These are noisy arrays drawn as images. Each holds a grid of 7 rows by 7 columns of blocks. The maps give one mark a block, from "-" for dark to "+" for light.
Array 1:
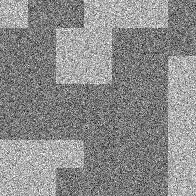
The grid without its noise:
+ - - + + + -
- - + + - - -
- - + + - - +
- - - - - - +
- - - - - - +
+ + + - - - +
+ + - - - - +
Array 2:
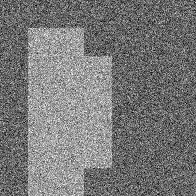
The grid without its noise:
- - - - - - -
- + + - - - -
- + + + - - -
- + + + - - -
- + + + - - -
- + + + - - -
- + + - - - -
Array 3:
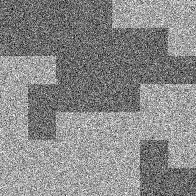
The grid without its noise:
- - - - + + +
- - - - - - +
+ + - - - - -
+ - - - - + +
+ - + + + + +
+ + + + + - +
+ + + + + - -
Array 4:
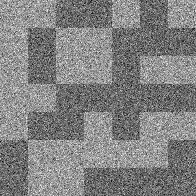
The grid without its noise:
+ + - - + - +
+ - + + - - -
+ - + + - + +
+ + - - - - -
+ - - + - + +
- + + + + + -
- + + - - - -
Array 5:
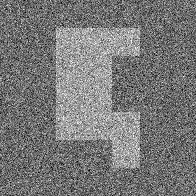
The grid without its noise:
- - - - - - -
- - + + + - -
- - + + - - -
- - + + - - -
- - + + + - -
- - - - + - -
- - - - - - -
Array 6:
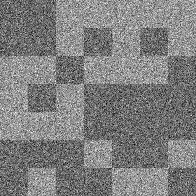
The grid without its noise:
- - + + + + +
- - + - + - +
+ + - + + + -
+ - + - - - -
+ + + - - - -
- - - + - - +
- + - - + + -
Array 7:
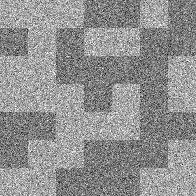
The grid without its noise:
+ + + - - + -
- + - + + - -
+ + - - - - +
+ + + - + - +
- - + + + - -
- + + - - - +
+ + - - - + +
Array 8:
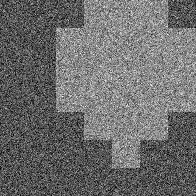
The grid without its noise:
- - - + + + -
- - + + + + +
- - + + + + +
- - + + + + +
- - - + + + -
- - - - + - -
- - - - - - -
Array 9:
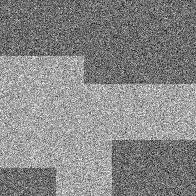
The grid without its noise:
- - - - - - -
- - - - - - -
+ + + - - - -
+ + + + + + +
+ + + + + + +
+ + + + - - -
- - + + - - -
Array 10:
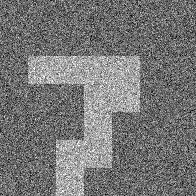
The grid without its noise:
- - - - - - -
- - - - - - -
- + + + + - -
- - - + + - -
- - - + - - -
- - + + - - -
- - + - - - -
